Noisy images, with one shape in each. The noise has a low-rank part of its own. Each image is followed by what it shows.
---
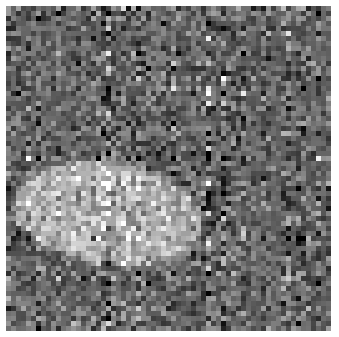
light ellipse
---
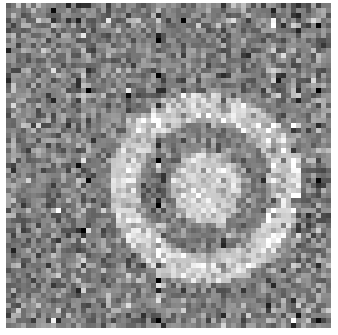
light bullseye
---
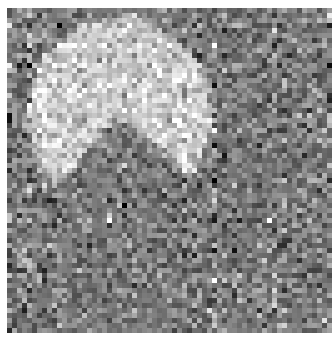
light disc with a wedge cut out
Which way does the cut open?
down
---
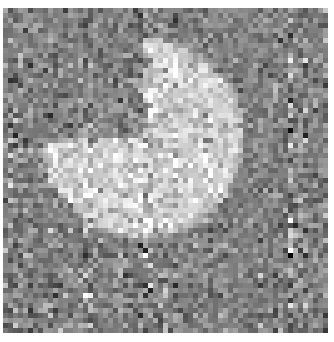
light disc with a wedge cut out
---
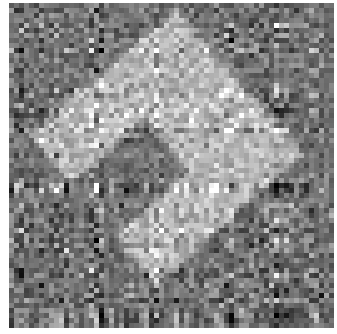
light square with a notch
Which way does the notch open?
down and left
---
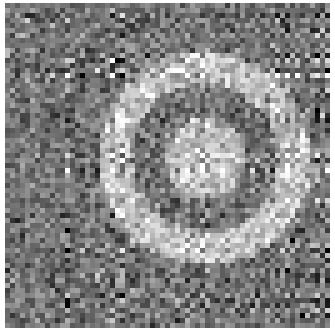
light bullseye
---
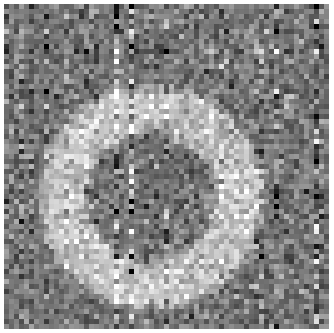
light ring
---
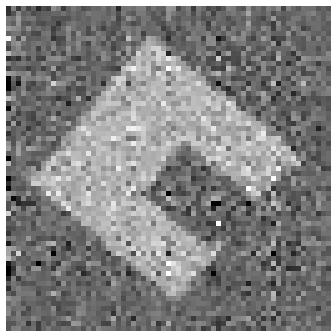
light square with a notch
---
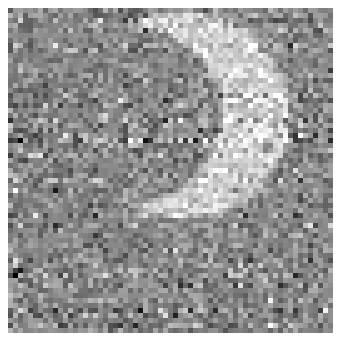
light crescent
